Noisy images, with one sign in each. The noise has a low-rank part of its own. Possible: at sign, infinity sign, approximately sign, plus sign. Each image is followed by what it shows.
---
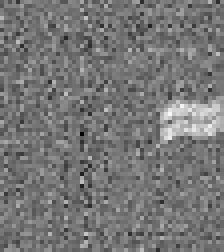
approximately sign
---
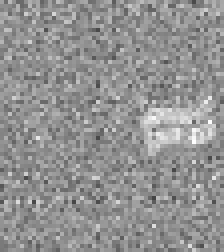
approximately sign
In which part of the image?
middle right
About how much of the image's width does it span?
a third
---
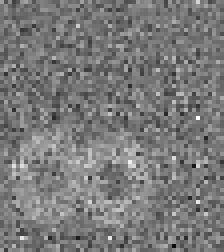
infinity sign
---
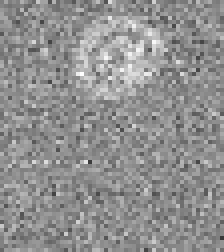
at sign
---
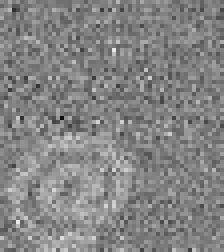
at sign
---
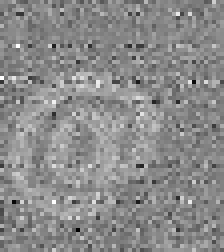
at sign
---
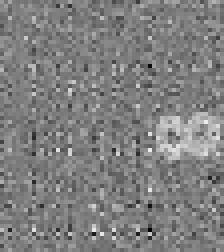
infinity sign
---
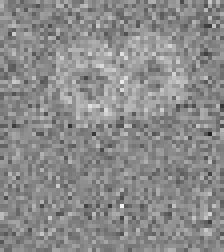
infinity sign
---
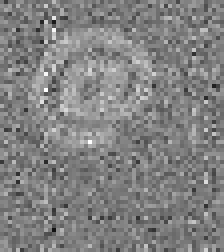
at sign
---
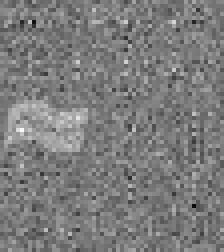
approximately sign
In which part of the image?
middle left
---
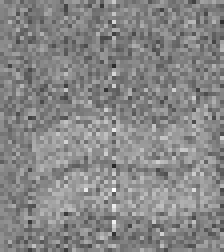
approximately sign
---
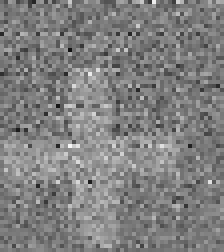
plus sign
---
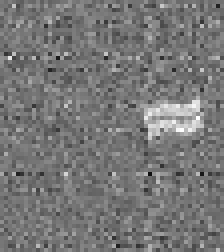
approximately sign
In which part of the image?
middle right
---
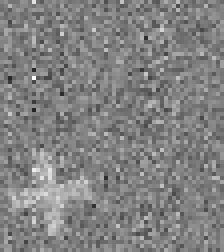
plus sign
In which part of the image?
bottom left
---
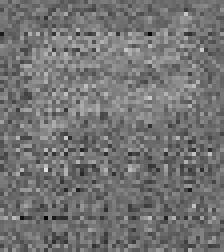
approximately sign
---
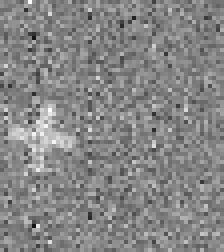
plus sign
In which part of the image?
middle left
